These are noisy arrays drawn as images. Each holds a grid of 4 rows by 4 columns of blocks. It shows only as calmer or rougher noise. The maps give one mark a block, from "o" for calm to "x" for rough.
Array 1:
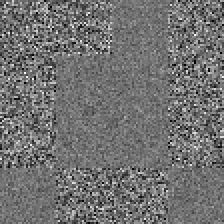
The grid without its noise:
x x o x
x o o x
x o o x
o x x o
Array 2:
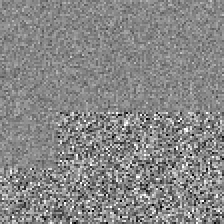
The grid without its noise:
o o o o
o o o o
o x x x
x x x x
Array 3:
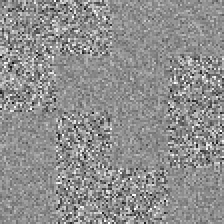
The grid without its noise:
x x o o
x o o x
o x o x
o x x o
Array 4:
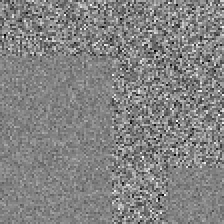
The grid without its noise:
x x x x
o o x x
o o x x
o o x o
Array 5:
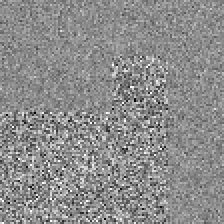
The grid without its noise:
o o o o
o o x o
x x x o
x x x o
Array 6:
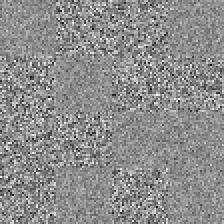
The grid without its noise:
o x x o
x o x x
x x o o
x o x o
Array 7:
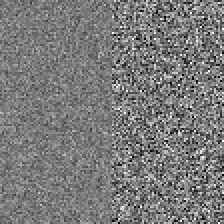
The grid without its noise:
o o x x
o o x x
o o x x
o o x x
